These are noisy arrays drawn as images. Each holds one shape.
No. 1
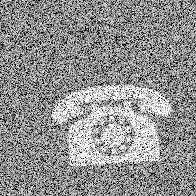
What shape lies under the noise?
telephone
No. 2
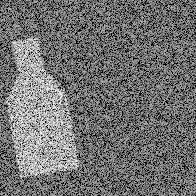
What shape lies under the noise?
bottle
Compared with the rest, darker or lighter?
lighter
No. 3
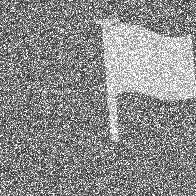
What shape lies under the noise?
flag
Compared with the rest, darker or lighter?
lighter
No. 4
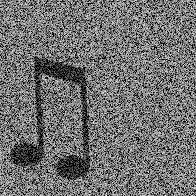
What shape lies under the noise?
pair of musical notes
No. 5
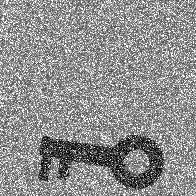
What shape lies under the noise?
key
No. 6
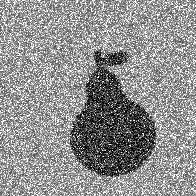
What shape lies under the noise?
pear
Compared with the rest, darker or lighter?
darker
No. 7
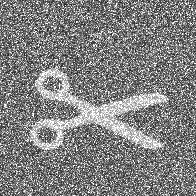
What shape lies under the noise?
pair of scissors
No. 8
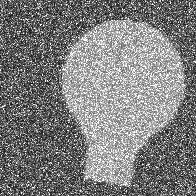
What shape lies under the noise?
light bulb
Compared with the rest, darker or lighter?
lighter
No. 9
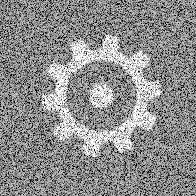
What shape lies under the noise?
gear
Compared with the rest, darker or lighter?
lighter
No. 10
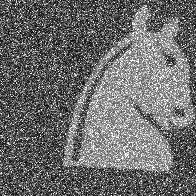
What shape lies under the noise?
chess knight
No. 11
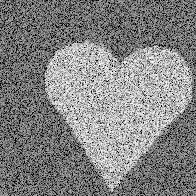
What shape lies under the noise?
heart
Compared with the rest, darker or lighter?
lighter
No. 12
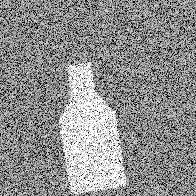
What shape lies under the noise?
bottle
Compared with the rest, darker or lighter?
lighter
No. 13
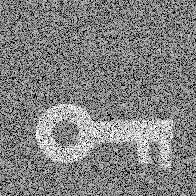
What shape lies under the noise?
key
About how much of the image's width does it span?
two thirds
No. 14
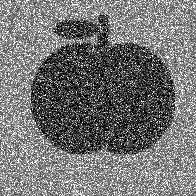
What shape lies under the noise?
apple
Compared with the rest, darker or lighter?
darker
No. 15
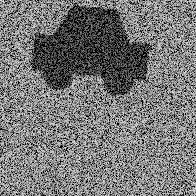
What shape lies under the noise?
car
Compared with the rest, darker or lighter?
darker
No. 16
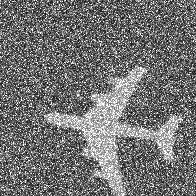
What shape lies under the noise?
airplane
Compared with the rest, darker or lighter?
lighter
